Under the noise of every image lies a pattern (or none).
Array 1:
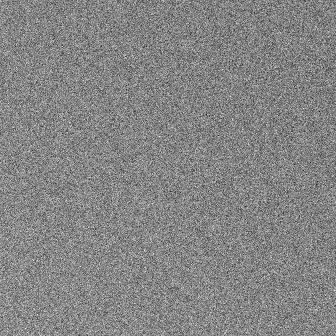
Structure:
a smooth slope
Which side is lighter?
bottom left
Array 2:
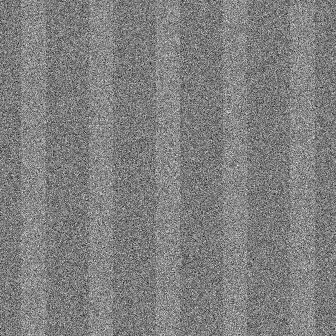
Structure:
vertical stripes
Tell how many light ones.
5
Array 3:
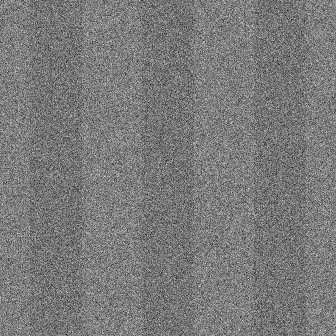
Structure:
vertical stripes
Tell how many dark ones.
3
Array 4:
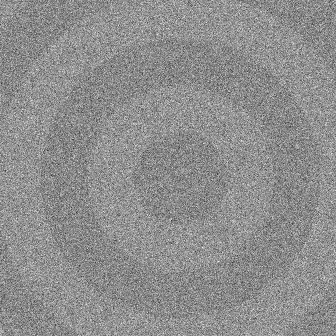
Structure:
rings round one point
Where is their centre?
centre
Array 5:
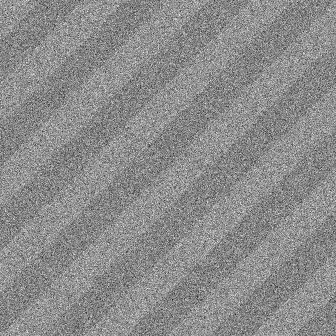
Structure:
diagonal stripes
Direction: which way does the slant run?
bottom left to top right
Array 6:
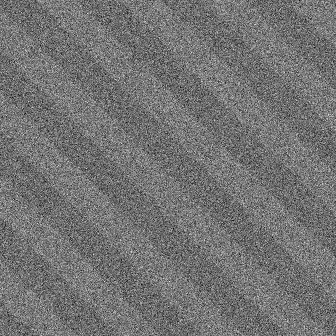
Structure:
diagonal stripes
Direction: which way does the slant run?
top left to bottom right
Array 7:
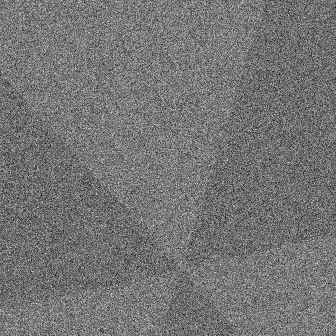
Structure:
spokes from one point
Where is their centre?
bottom middle
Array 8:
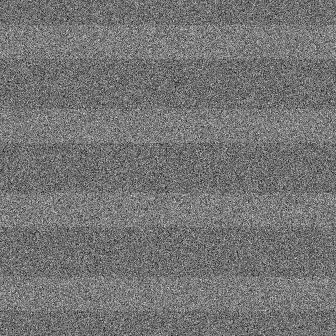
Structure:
horizontal stripes
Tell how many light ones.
4
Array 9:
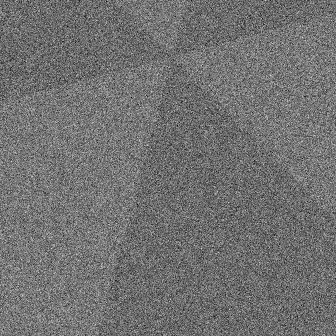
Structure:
spokes from one point
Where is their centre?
top middle
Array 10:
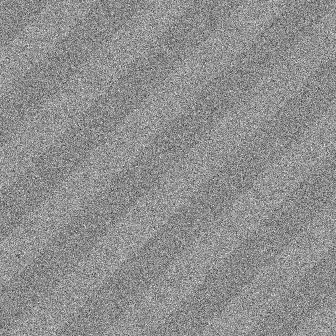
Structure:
diagonal stripes
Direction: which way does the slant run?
bottom left to top right
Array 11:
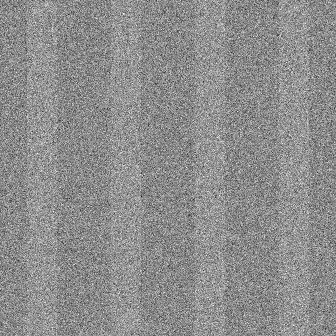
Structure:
vertical stripes
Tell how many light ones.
4
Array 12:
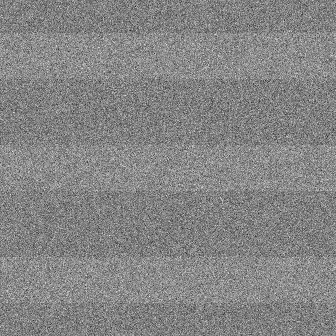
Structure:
horizontal stripes
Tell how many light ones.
3
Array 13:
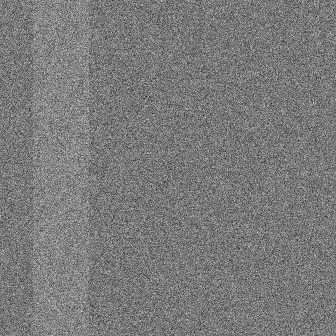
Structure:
one vertical stripe
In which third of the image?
left
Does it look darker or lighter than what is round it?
lighter
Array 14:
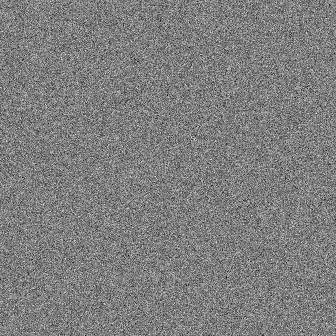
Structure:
only noise
